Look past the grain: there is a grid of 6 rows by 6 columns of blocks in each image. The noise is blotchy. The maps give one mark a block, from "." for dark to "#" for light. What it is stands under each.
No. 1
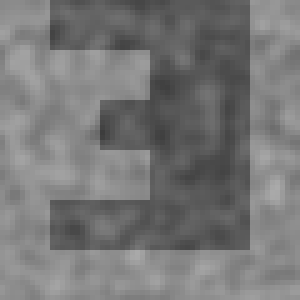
# . . . . #
# # # . . #
# # . . . #
# # # . . #
# . . . . #
# # # # # #
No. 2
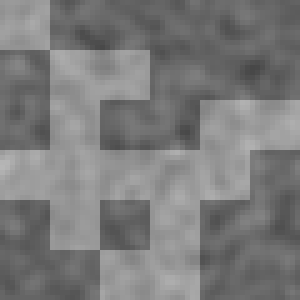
# . . . . .
. # # . . .
. # . . # #
# # # # # .
. # . # . .
. . # # . .
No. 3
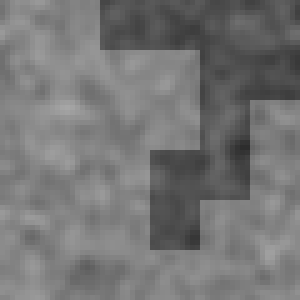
# # . . . .
# # # # . .
# # # # . #
# # # . . #
# # # . # #
# # # # # #
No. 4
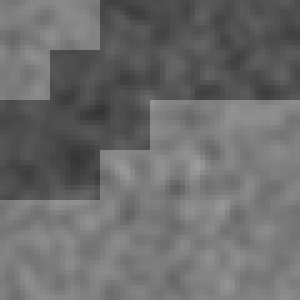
# # . . . .
# . . . . .
. . . # # #
. . # # # #
# # # # # #
# # # # # #
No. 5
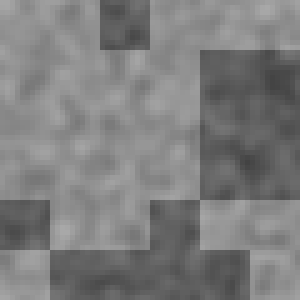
# # . # # #
# # # # . .
# # # # . .
# # # # . .
. # # . # #
# . . . . #
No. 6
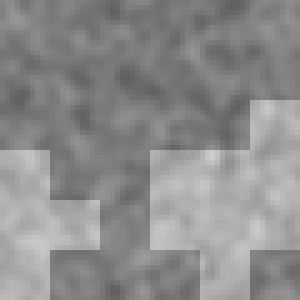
. . . . . .
. . . . . .
. . . . . #
# . . # # #
# # . # # #
# . . . # .
